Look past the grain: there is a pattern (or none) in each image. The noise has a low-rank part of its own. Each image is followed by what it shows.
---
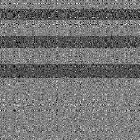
bands of rows
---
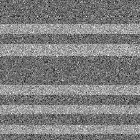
bands of rows
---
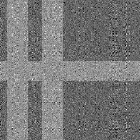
bands of rows crossing bands of columns
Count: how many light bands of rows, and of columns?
1 and 2
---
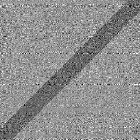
a diagonal band
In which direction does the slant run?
bottom left to top right
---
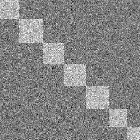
blocks along the diagonal
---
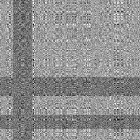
bands of rows crossing bands of columns
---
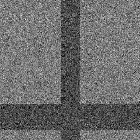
bands of rows crossing bands of columns
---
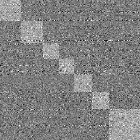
blocks along the diagonal
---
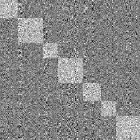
blocks along the diagonal
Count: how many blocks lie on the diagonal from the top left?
7
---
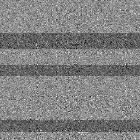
bands of rows
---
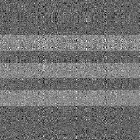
bands of rows
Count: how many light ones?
3
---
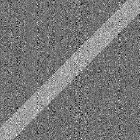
a diagonal band
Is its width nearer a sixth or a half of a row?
a sixth
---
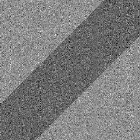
a diagonal band
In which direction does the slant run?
bottom left to top right
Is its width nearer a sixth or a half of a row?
a half
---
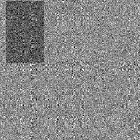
one block
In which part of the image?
top left
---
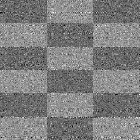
a checkerboard
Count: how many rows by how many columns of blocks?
6 by 3
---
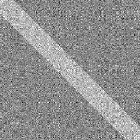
a diagonal band
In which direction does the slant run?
top left to bottom right
